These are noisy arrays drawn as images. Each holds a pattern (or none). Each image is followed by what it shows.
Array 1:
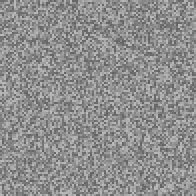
only noise
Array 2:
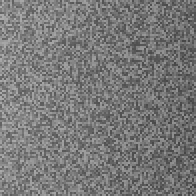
a smooth slope
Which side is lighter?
left
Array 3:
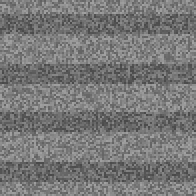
horizontal stripes
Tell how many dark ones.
4
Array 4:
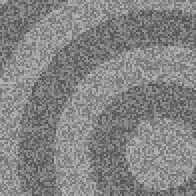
rings round one point
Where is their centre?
bottom right
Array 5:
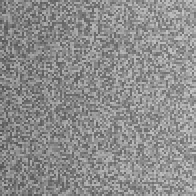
a smooth slope
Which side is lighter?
right
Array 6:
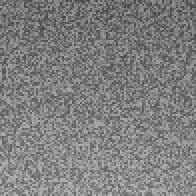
a smooth slope
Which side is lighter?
bottom
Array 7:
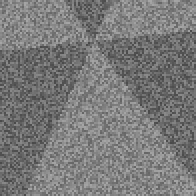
spokes from one point
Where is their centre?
top middle
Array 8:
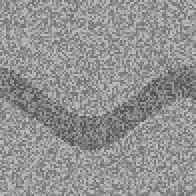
a wavy band
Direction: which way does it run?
left to right
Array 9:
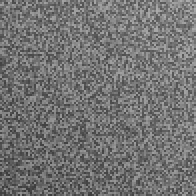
a smooth slope
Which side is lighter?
top right
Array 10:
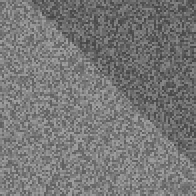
a sharp edge
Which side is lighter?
bottom left
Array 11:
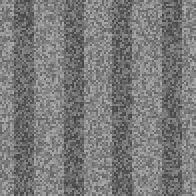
vertical stripes
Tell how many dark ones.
4
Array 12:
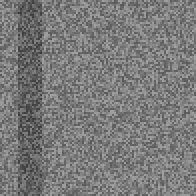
one vertical stripe
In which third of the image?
left
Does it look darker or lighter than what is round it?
darker
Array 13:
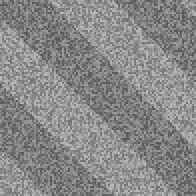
diagonal stripes
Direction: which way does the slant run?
top left to bottom right
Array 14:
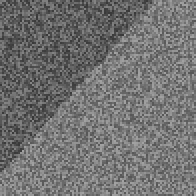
a sharp edge
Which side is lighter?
bottom right
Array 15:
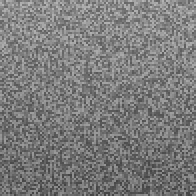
a smooth slope
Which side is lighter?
top
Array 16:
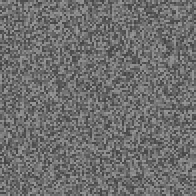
only noise
